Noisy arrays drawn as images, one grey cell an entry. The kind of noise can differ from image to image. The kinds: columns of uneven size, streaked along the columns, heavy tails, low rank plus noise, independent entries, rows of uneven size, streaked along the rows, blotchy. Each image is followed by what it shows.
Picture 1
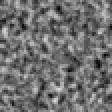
blotchy
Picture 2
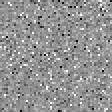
heavy tails
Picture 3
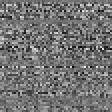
rows of uneven size
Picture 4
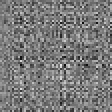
low rank plus noise
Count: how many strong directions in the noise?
two
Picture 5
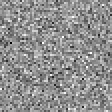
independent entries
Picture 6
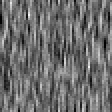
streaked along the columns
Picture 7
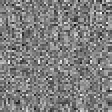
low rank plus noise
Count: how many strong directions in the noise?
three or four
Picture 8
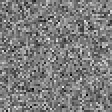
independent entries
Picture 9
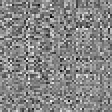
low rank plus noise
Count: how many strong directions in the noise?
three or four
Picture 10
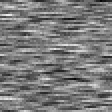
streaked along the rows
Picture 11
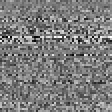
rows of uneven size
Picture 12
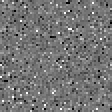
heavy tails
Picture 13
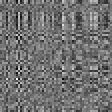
low rank plus noise
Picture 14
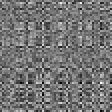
low rank plus noise
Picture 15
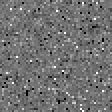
heavy tails
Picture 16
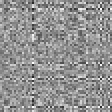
low rank plus noise
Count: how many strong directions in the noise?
one
